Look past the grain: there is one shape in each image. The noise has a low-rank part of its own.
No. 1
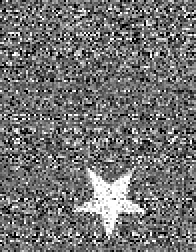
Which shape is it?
star
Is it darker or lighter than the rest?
lighter
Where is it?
bottom middle
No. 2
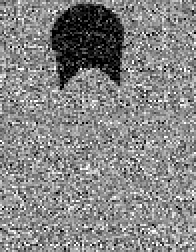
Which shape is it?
cat's head
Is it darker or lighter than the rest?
darker
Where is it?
top middle
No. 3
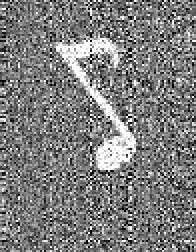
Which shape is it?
musical note
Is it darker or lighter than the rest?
lighter
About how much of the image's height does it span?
half
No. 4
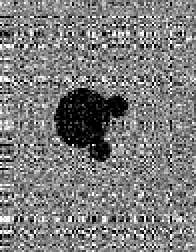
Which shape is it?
bear's head
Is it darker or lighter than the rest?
darker
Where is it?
centre
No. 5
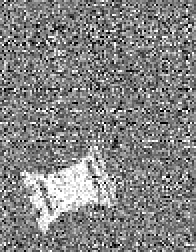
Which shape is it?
chess rook
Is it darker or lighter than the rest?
lighter
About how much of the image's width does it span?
half
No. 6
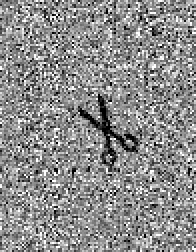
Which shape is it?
pair of scissors
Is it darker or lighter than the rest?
darker
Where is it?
centre
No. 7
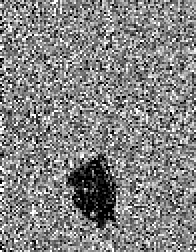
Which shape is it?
chess knight
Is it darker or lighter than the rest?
darker
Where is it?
bottom middle
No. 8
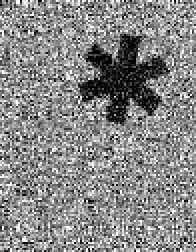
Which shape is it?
asterisk
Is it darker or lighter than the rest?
darker
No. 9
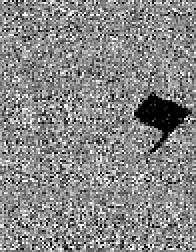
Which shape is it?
flag
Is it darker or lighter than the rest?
darker
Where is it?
middle right
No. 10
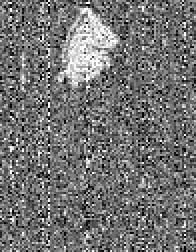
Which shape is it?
chess knight
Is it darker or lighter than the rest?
lighter
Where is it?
top middle
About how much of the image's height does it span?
a third
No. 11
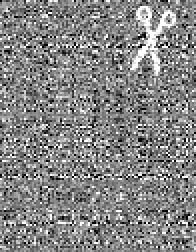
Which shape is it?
pair of scissors
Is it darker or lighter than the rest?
lighter
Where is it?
top right
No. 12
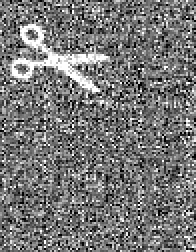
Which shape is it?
pair of scissors
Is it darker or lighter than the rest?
lighter
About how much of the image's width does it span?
half
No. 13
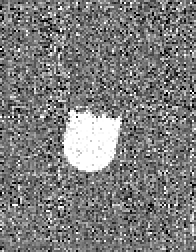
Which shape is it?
ghost
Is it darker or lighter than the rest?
lighter
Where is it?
centre
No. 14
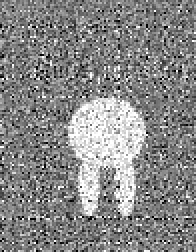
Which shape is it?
rabbit's head
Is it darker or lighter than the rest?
lighter
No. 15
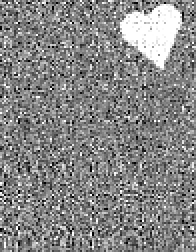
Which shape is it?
heart
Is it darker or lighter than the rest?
lighter
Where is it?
top right
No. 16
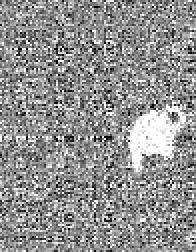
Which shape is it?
teapot
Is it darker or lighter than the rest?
lighter
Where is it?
middle right
